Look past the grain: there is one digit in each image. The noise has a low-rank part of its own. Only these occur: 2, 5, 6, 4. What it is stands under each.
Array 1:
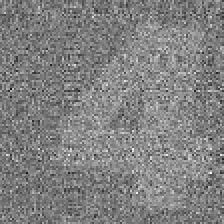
4
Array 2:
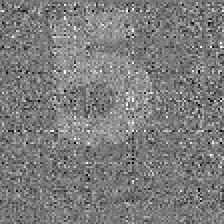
5
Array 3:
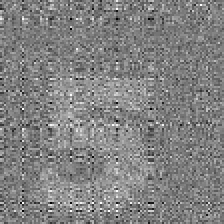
5
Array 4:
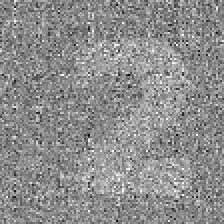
2
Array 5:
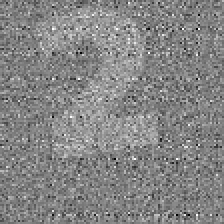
2
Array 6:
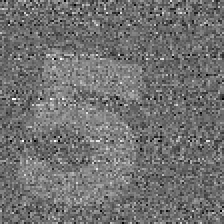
5
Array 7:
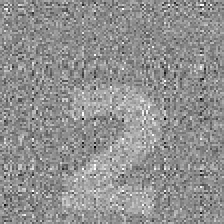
2
